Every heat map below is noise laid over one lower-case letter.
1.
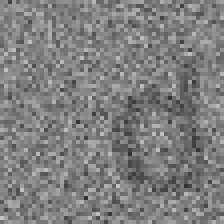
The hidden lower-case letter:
d
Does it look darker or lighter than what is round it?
darker
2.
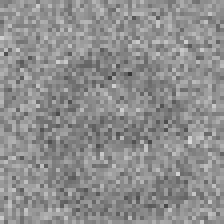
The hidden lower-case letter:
e
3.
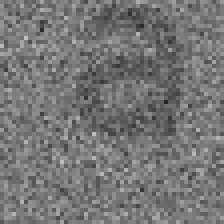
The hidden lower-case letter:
a
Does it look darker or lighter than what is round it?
darker
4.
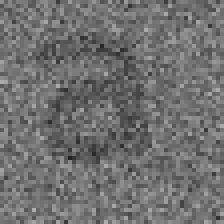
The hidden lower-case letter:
a
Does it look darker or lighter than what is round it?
darker
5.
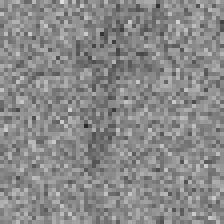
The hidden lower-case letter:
f
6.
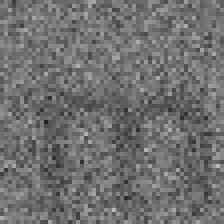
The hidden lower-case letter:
m
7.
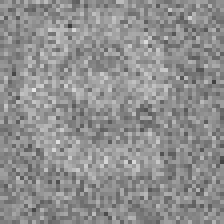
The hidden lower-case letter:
e
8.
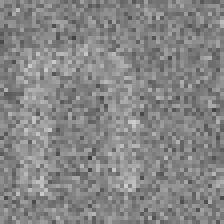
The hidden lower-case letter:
n
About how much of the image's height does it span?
two thirds
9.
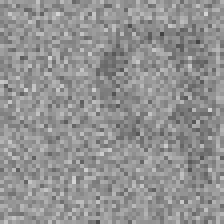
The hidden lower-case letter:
q
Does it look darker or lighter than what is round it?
darker
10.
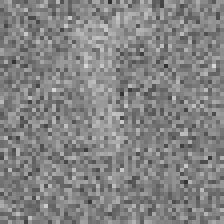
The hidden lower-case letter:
r
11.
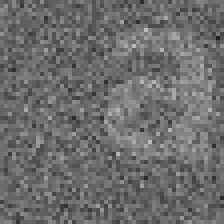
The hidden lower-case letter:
a
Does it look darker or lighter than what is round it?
lighter
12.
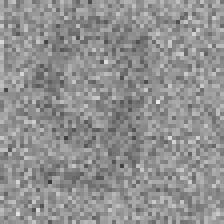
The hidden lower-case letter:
g
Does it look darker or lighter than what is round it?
darker
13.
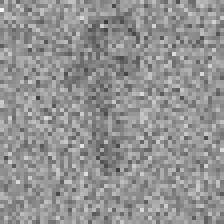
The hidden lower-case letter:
f
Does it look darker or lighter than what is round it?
darker
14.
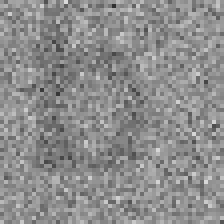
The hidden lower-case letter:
b
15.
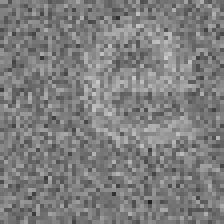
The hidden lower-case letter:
e
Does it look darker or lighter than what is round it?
lighter
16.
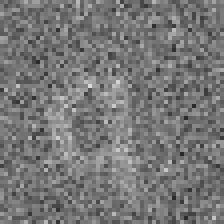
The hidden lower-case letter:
q
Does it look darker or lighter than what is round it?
lighter
